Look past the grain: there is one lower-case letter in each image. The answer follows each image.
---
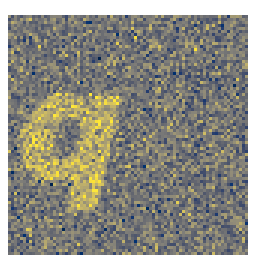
q
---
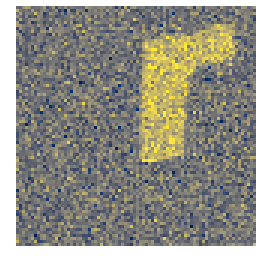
r
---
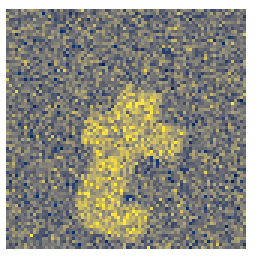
t
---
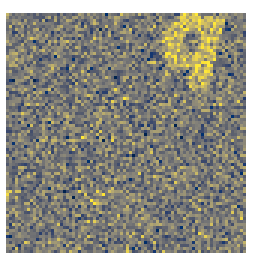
q
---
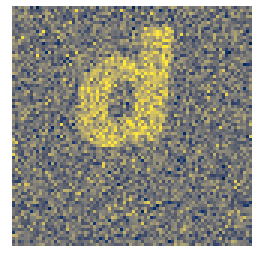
d
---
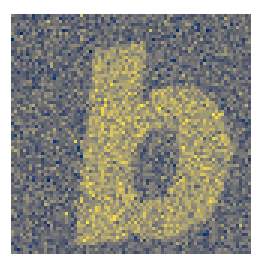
b
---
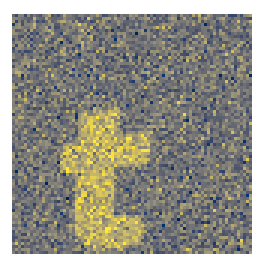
t
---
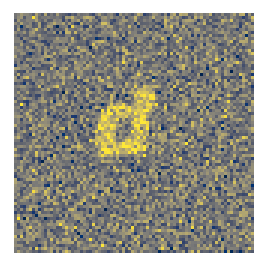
d
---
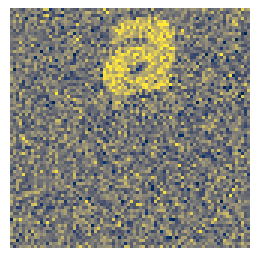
a
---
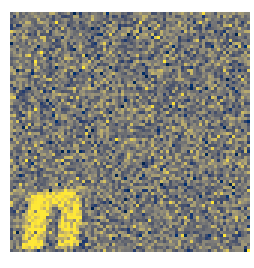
n
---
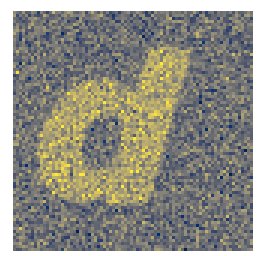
d
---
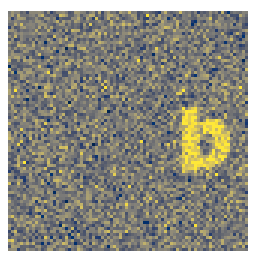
b
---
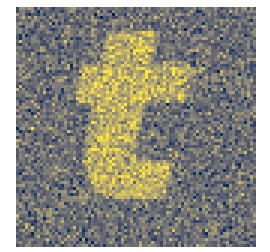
t
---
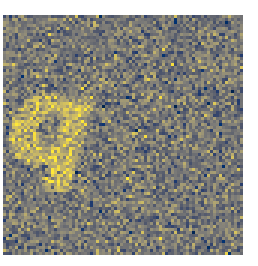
q
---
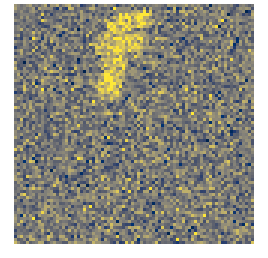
f
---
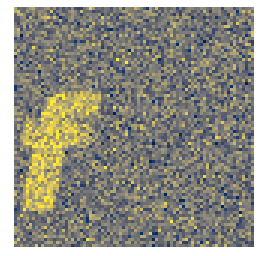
f
